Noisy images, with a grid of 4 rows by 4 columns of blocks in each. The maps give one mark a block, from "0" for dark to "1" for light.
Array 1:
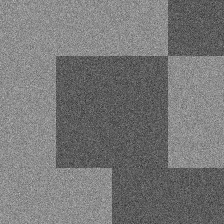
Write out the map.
1110
1001
1001
1100
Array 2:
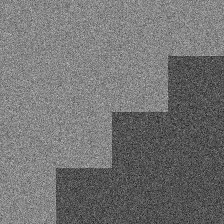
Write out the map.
1111
1110
1100
1000
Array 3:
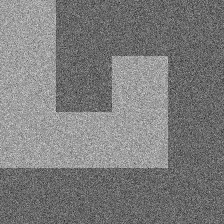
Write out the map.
1000
1010
1110
0000
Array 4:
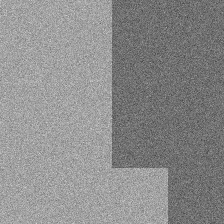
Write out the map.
1100
1100
1100
1110
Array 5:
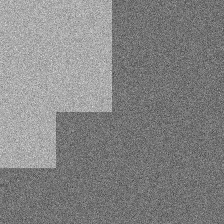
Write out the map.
1100
1100
1000
0000
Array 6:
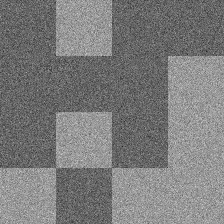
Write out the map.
0100
0001
0101
1011
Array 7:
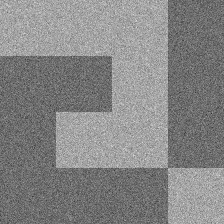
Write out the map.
1110
0010
0110
0001
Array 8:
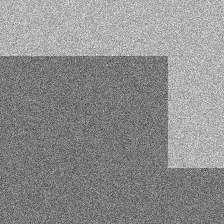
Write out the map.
1111
0001
0001
0000
